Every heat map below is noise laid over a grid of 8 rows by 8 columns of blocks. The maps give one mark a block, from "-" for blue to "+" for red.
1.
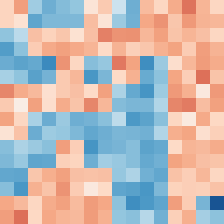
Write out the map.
+ - - + - + + +
- + + + + + + +
- - + - + - + +
+ + + + - - + +
+ - - - - - + +
- - + - - - + +
- + + + - - + +
+ + + + - - + -
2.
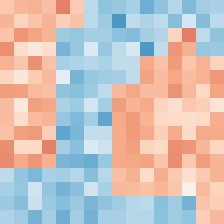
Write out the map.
+ + + - - - - -
+ + - - - - + -
+ + - - - + + +
+ + - - + + + +
+ + - - + + + +
+ + - - + + + +
- - - - + + + +
- - - - - - - +
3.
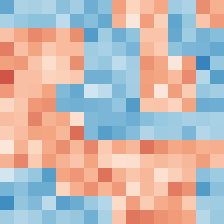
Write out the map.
- - - - + + - +
+ + + - - + - -
+ + + - - + + -
+ + - - - + + -
+ + + - - - - -
+ + + + + + + +
- - + + + + + -
- - - - + + + -
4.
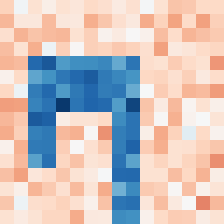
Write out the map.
+ + + + + + + +
+ + + + + + + +
+ - - - - + + +
+ - - - - + + +
+ - + + - + + +
+ - + + - + + +
+ + + + - + + +
+ + + + - + + +
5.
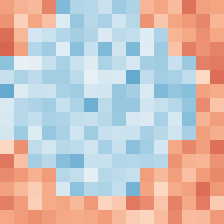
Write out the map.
+ + - - - + + +
+ - - - - - + +
- - - - - - - +
- - - - - - - +
- - - - - - - +
+ - - - - - + +
+ + - - - + + +
+ + + + + + + +
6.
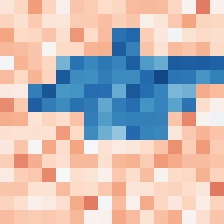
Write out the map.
+ + + + + + + +
+ + + + - + + +
+ + - - - - - -
+ - - - - - - +
+ + + - - - + +
+ + + + + + + +
+ + + + + + + +
+ + + + + + + +
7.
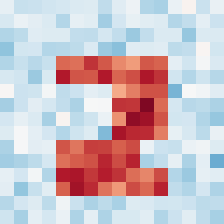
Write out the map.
- - - - - - - -
- - - - - - - -
- - + + + + - -
- - - - + + - -
- - - - + + - -
- - + + + - - -
- - + + + + - -
- - - - - - - -
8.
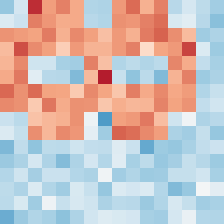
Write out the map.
- + + - + + - -
+ + + + + + + -
+ - - + - - + -
+ + + + + + + -
- + + - + + - -
- - - - - - - -
- - - - - - - -
- - - - - - - -
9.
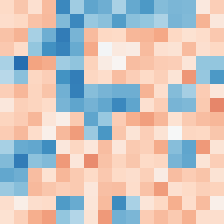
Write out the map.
+ + - - - - - +
+ - - + + + + +
- + - + + + + -
+ + - - - + - +
+ + + - + + + +
- - + + + + - +
- + + + + + + +
+ + - + - + + +
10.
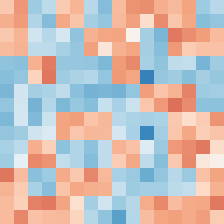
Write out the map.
+ - + - + + + -
+ - - + + - + +
- + - - + - - -
- - - - - + + -
- - + + - - + +
- + - - + - + +
+ - + + - - - +
+ + + - - + + +
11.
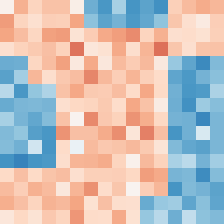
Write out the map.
+ + + - - - + +
+ + + + + + + +
- + + + + + - -
- - + + + + - -
- - + + + + - -
- - + + + + - -
+ + + + + + - -
+ + + + + - - -
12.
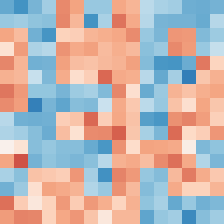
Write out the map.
- - + - + - - -
+ - + + + - + -
+ - + + + - - +
+ - - - + - + +
- - + + + - + +
+ - - - + + + -
- + + - + - + +
+ + + + + - - -
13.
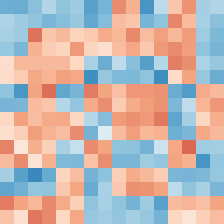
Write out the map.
- - - - + - + -
- + + + + + + -
+ + + - - - + -
- + - + + + - +
+ + + - + + - +
+ + - + - - + -
- - + - + + - -
+ + + - - - + +
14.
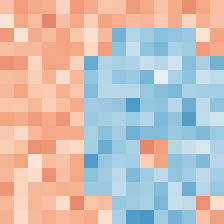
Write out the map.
+ + + + + + + +
+ + + + - - - +
+ + + - - - - -
+ + + - - - - -
+ + + - - - - -
+ + + - - + - -
+ + + - - - - -
+ + + + - - - +
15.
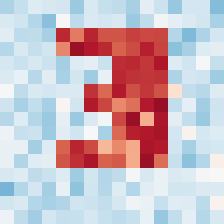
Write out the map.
- - - - - - - -
- - + + + + - -
- - - - + + - -
- - - + + + - -
- - - - + + - -
- - + + + + - -
- - - - - - - -
- - - - - - - -
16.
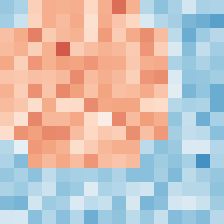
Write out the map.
- + + + + - - -
+ + + + + + - -
+ + + + + + - -
+ + + + + + - -
+ + + + + + - -
- + + + + - - -
- - - - - - - -
- - - - - - - -
